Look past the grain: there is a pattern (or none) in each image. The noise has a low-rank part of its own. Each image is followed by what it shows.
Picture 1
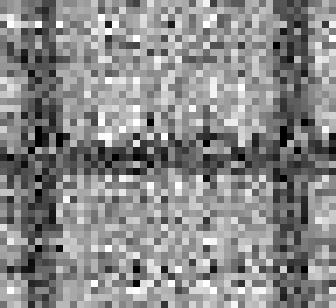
bands of rows crossing bands of columns
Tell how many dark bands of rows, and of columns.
1 and 2
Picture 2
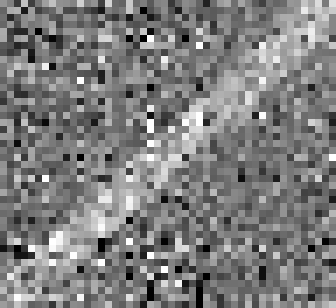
a diagonal band
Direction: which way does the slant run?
bottom left to top right
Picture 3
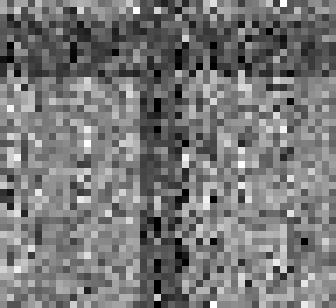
bands of rows crossing bands of columns
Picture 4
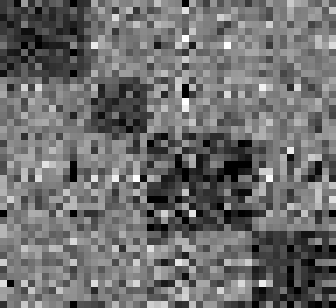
blocks along the diagonal
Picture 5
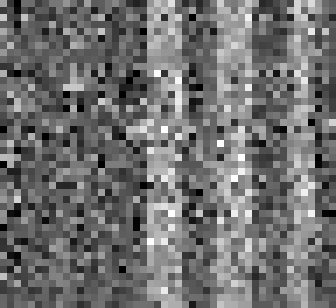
bands of columns
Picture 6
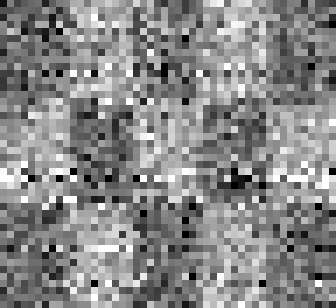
a checkerboard
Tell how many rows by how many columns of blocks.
3 by 5
